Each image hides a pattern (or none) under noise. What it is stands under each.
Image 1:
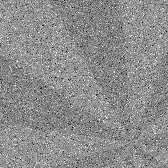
spokes from one point
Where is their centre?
bottom right
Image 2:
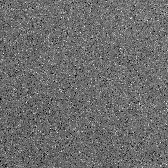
a smooth slope
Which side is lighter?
top right
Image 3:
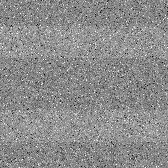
horizontal stripes
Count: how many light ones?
2
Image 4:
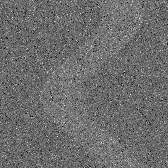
a wavy band
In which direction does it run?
top to bottom
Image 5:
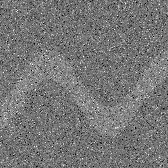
a wavy band
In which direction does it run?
left to right
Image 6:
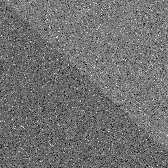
a sharp edge
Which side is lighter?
top right
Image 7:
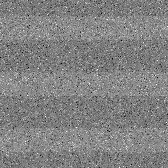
horizontal stripes
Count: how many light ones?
3
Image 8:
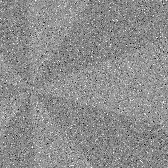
spokes from one point
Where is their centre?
middle left
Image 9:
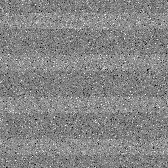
horizontal stripes
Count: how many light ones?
4
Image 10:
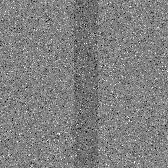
one vertical stripe
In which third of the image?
middle
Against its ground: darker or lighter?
darker
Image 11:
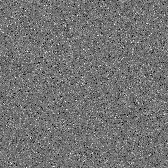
only noise
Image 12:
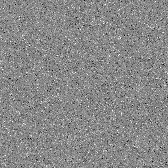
only noise
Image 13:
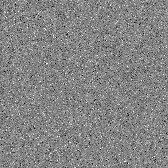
only noise
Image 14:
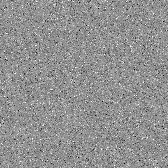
only noise
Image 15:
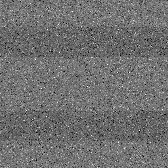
horizontal stripes
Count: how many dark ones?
2
